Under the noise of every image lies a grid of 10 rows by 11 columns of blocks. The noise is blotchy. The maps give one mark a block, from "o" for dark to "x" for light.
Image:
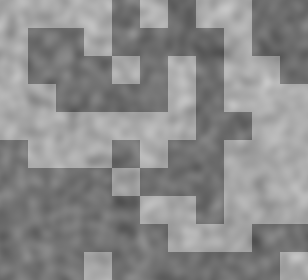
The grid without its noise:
xxxxoxoxxoo
xooxooooxoo
xoooxoxoxxo
xxooooxoxxx
xxxxxxxooxx
oxxxoxooxxx
ooooxoooxxx
oooooxxoxxx
ooooooxxxoo
oooxoooooox
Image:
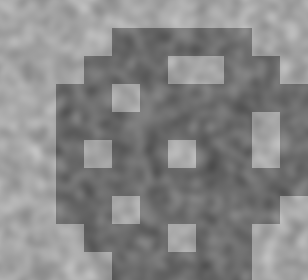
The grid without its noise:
xxxxxxxxxxx
xxxxoooooxx
xxxoooxxoox
xxooxoooooo
xxoooooooxo
xxoxooxooxo
xxooooooooo
xxooxooooox
xxxoooxooxx
xxxxoooooxx
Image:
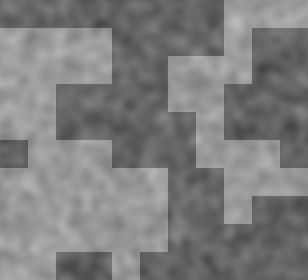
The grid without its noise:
ooooooooxxx
xxxxooooxoo
xxxxooxxxoo
xxooooxxooo
xxoooooxooo
oxxxoooxxxo
xxxxxxooxxx
xxxxxxooxoo
xxxxxxooooo
xxooxoooooo
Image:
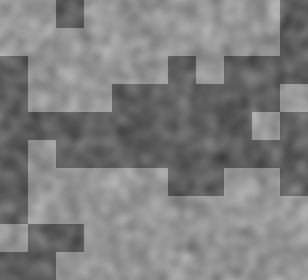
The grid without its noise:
xxoxxxxxxxo
xxxxxxxxxxo
oxxxxxoxooo
oxxxoooooox
oooooooooxo
oxooooooooo
oxxxxxooxxo
oxxxxxxxxxx
xooxxxxxxxx
ooxxxxxxxxx
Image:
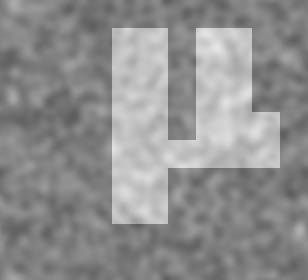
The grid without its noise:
ooooooooooo
ooooxxoxxoo
ooooxxoxxoo
ooooxxoxxoo
ooooxxoxxxo
ooooxxxxxxo
ooooxxooooo
ooooxxooooo
ooooooooooo
ooooooooooo
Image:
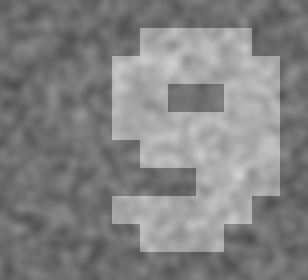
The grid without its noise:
ooooooooooo
oooooxxxxoo
ooooxxxxxxo
ooooxxooxxo
ooooxxxxxxo
oooooxxxxxo
oooooooxxxo
ooooxxxxxoo
oooooxxxooo
ooooooooooo
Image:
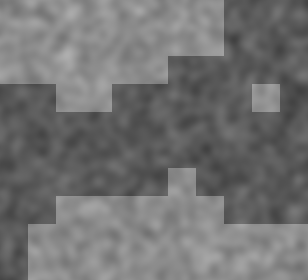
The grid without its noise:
xxxxxxxxooo
xxxxxxxxooo
xxxxxxooooo
ooxxoooooxo
ooooooooooo
ooooooooooo
ooooooxoooo
ooxxxxxxooo
oxxxxxxxxxx
oxxxxxxxxxx
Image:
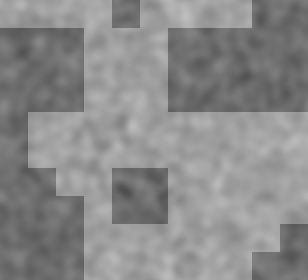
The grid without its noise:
xxxxoxxxxoo
oooxxxooooo
oooxxxooooo
oooxxxooooo
oxxxxxxxxxx
oxxxxxxxxxx
ooxxooxxxxx
oooxooxxxxx
oooxxxxxxxo
oooxxxxxxoo
